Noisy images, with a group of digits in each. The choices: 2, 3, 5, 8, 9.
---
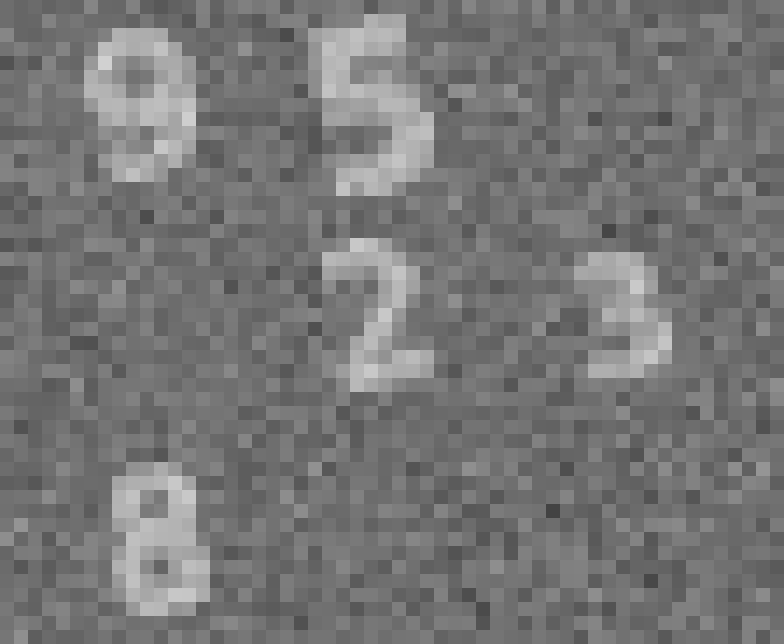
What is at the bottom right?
nothing
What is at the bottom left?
8
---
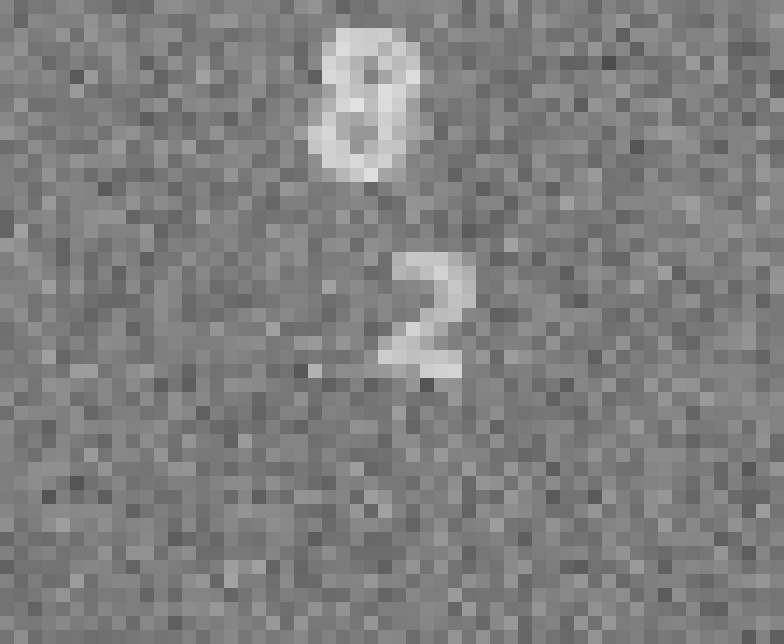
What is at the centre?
2
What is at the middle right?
nothing
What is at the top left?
nothing
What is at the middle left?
nothing
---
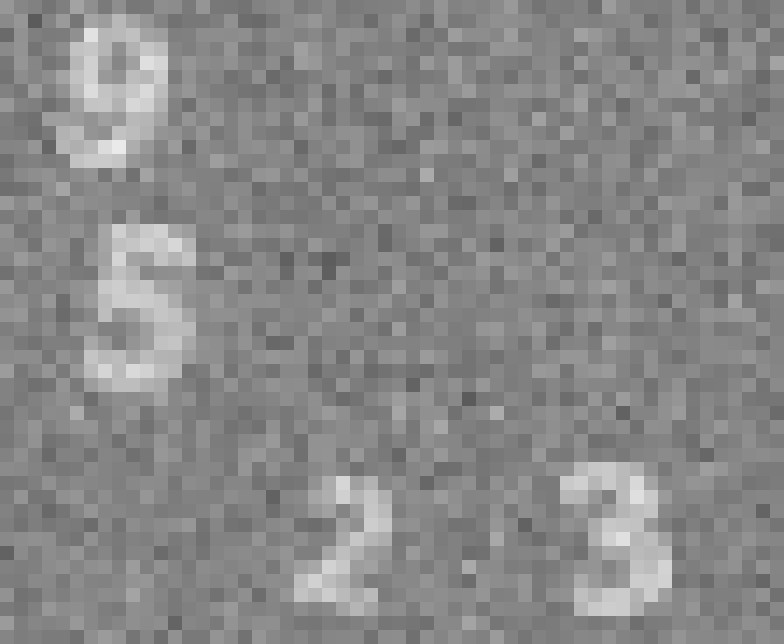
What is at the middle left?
5
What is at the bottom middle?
2
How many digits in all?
4
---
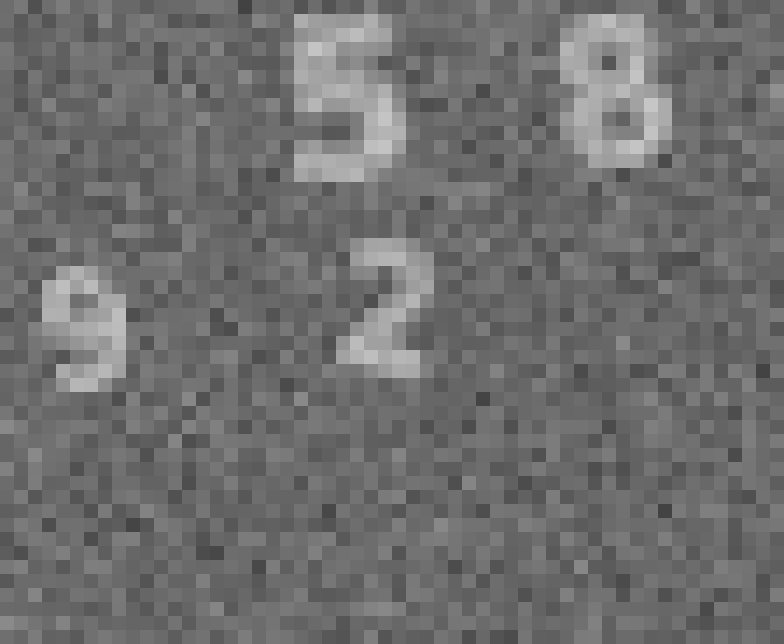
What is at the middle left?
9
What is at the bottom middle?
nothing
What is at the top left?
nothing
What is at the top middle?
5
